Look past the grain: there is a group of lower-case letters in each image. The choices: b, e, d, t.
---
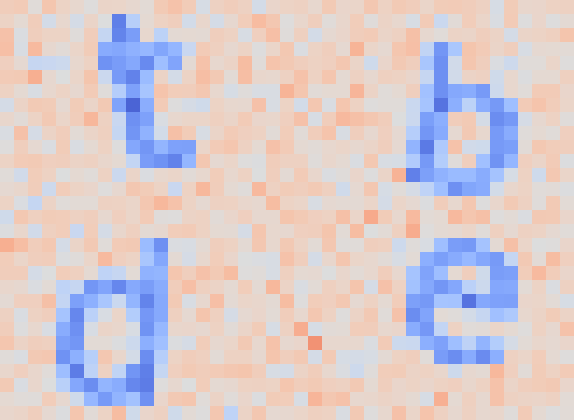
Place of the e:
bottom right
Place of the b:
top right
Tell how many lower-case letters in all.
4
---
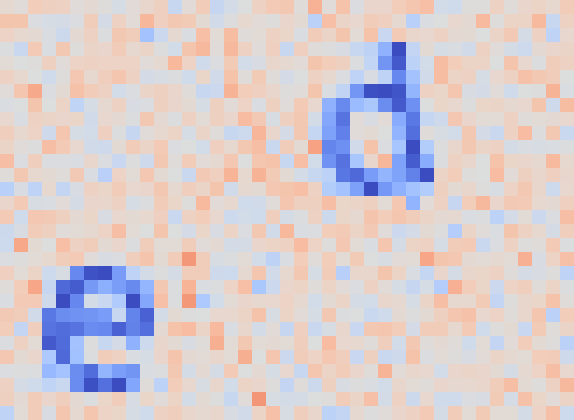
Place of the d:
top right
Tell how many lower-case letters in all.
2
